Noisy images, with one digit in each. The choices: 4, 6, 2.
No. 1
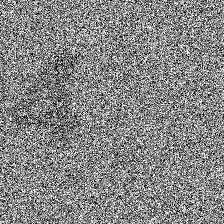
4
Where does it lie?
middle left
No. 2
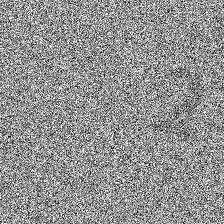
2
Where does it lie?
middle right
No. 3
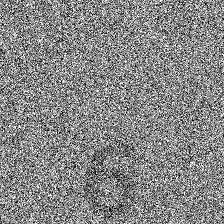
6
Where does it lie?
bottom middle
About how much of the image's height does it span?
a third
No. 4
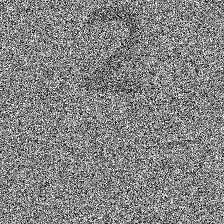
2
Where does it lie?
top middle
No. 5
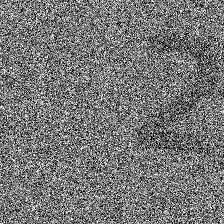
2
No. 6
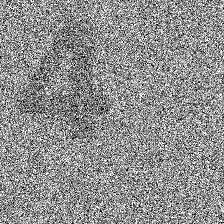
4
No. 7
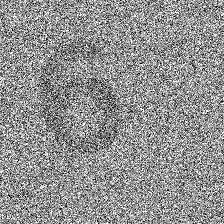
6
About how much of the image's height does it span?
half
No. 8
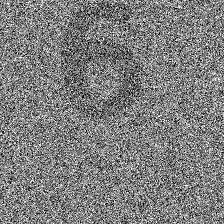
6
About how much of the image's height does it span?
half
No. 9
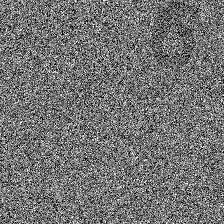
6
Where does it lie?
top right
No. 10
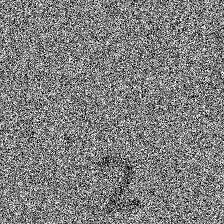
2
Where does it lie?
bottom middle
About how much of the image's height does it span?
a quarter
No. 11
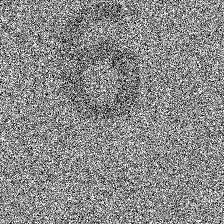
6
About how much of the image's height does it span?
half
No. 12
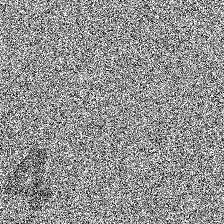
4
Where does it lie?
bottom left
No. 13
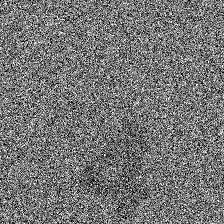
4
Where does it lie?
bottom middle
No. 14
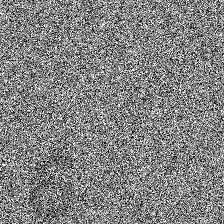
6
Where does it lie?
bottom left
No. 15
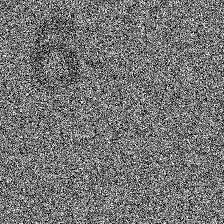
6
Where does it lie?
top left
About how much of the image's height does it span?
a third
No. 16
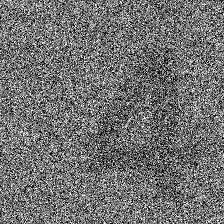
4
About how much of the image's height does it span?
two thirds
